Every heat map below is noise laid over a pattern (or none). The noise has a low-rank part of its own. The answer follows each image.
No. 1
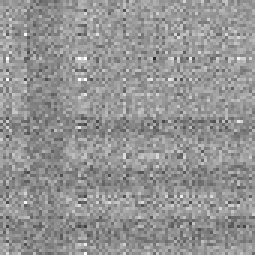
bands of rows crossing bands of columns
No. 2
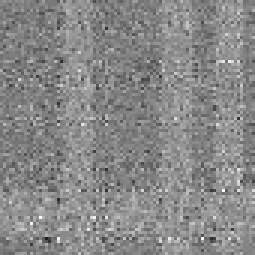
bands of rows crossing bands of columns
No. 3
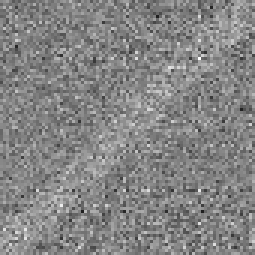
a diagonal band
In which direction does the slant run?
bottom left to top right
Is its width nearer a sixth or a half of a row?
a sixth
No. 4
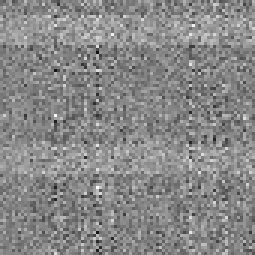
bands of rows
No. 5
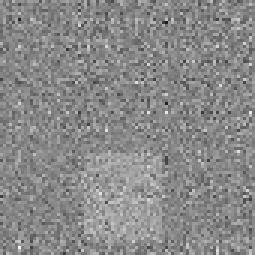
one block
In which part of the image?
bottom middle
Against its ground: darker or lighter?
lighter
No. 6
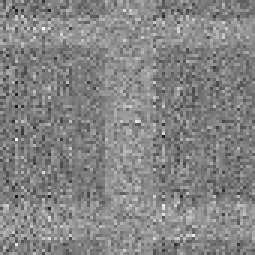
bands of rows crossing bands of columns
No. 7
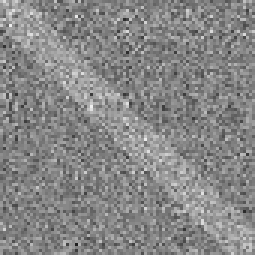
a diagonal band
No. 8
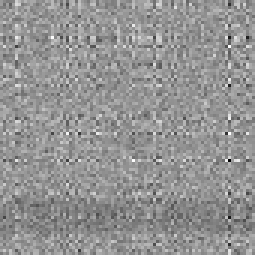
one band of rows
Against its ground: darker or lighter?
darker
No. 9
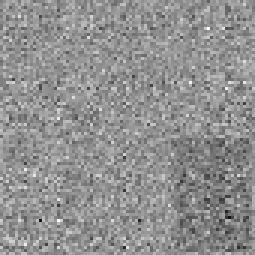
one block
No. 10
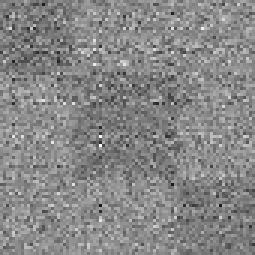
blocks along the diagonal
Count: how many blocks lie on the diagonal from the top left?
3
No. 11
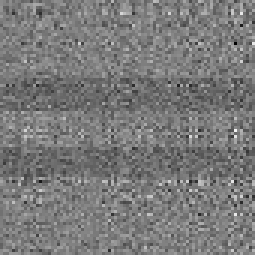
bands of rows
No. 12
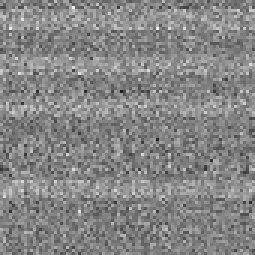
bands of rows
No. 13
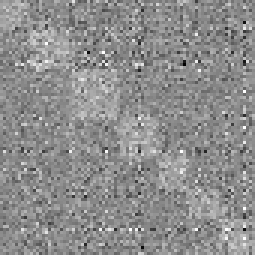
blocks along the diagonal
